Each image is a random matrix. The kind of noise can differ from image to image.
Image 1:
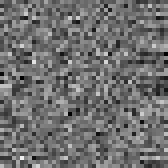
low rank plus noise
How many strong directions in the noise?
one
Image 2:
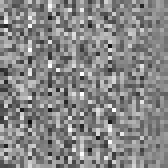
columns of uneven size
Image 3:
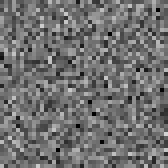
independent entries
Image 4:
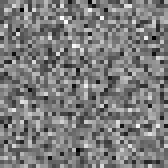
independent entries
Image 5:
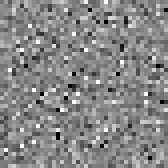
heavy tails
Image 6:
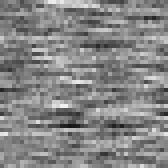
streaked along the rows
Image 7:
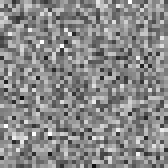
independent entries
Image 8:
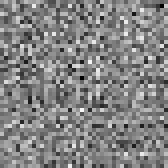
low rank plus noise
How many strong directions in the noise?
two
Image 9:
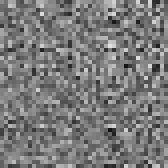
low rank plus noise
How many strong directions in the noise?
one
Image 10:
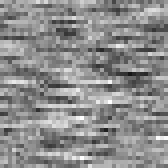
streaked along the rows
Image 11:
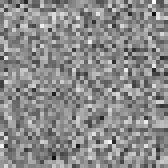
low rank plus noise
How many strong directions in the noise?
three or four
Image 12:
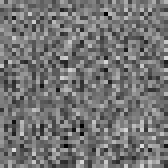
low rank plus noise
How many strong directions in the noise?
two
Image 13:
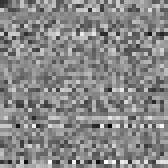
rows of uneven size
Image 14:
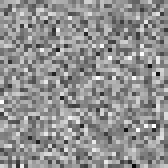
independent entries
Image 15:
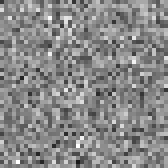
low rank plus noise
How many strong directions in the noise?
five to eight
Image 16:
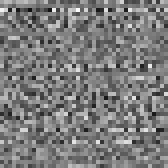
rows of uneven size
